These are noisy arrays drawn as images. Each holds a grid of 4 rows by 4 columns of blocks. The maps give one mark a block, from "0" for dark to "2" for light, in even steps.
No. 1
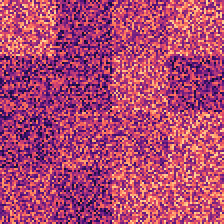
2012
0020
0112
1022
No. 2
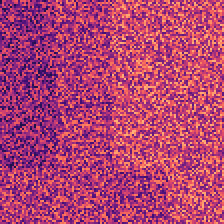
0122
0122
0122
1112
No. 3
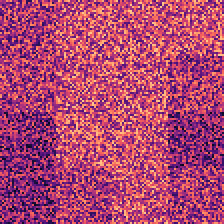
1222
1221
0220
0121
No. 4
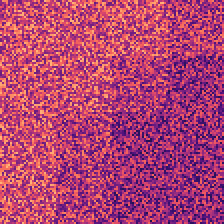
2221
2210
2100
2100
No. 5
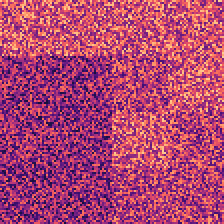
2222
0012
0021
0011
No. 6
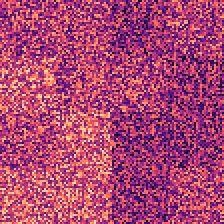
1101
2110
1200
2201
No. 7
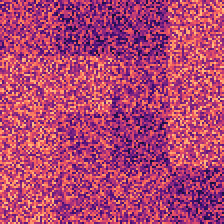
1002
2212
2102
2110
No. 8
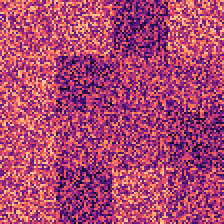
2202
2011
2110
2021
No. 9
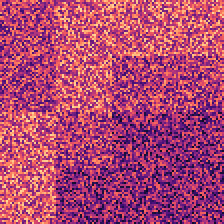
1222
1211
2100
2000
